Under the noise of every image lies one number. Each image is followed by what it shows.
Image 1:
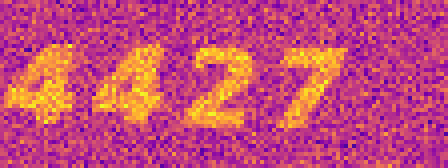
4427
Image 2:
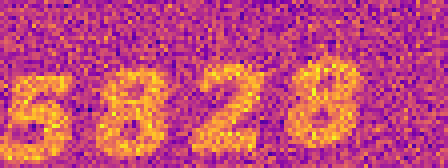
5828
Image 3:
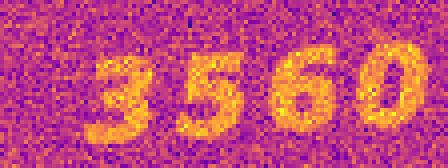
3560
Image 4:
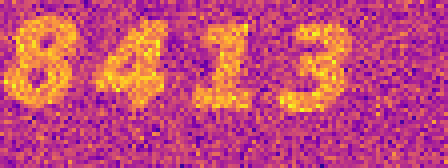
8413
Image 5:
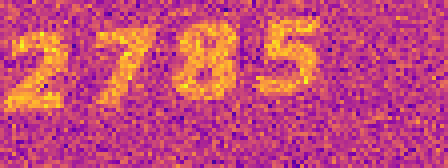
2785
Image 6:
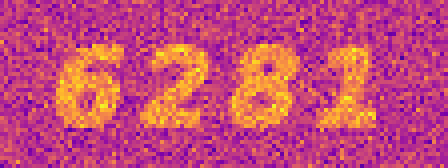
6281
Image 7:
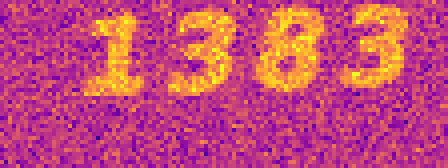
1383
